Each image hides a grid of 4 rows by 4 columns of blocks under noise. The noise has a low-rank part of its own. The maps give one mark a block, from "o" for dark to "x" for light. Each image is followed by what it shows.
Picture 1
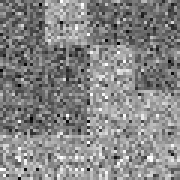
o x o o
o o x o
o o x x
x x x x
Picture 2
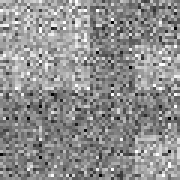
x x o o
x x o x
o o o o
o o o x
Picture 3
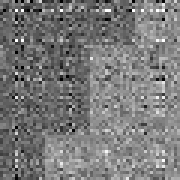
o o o x
o o x x
o o x x
o x x x
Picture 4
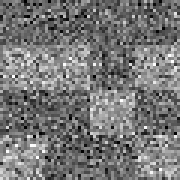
o o o o
x x o x
o o x o
x o o x
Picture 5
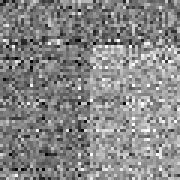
o o o o
o o x x
o o x x
o o x x
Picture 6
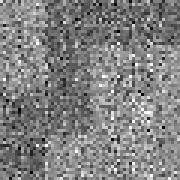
x o o o
x o x x
o o x x
o x x x
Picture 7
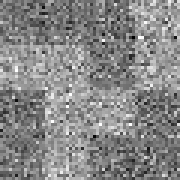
o o o x
x x o x
o x x o
o x o o
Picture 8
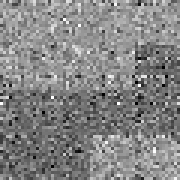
x x x x
x x x o
o o o o
o o x x
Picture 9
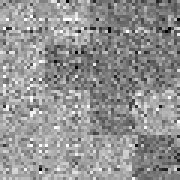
x x o o
x o o o
x x o x
x x x o
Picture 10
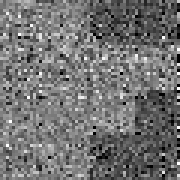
x x o o
x x x x
x x x o
x x o o
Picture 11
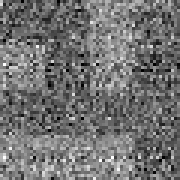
o o x o
x o x o
o o o o
x x x o
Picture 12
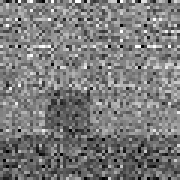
x x x x
x x x x
x o x x
o o o o
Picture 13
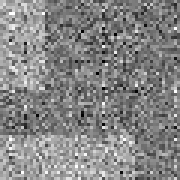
x o o o
x o o o
o o o o
x x x o
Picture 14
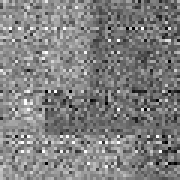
x x o o
x x o o
x o o o
x x x o
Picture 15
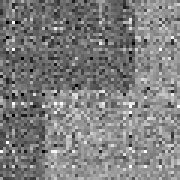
o o o x
o o o x
o x x x
o x x x
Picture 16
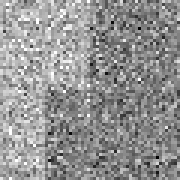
x x o o
x x o o
x o o o
x o o o
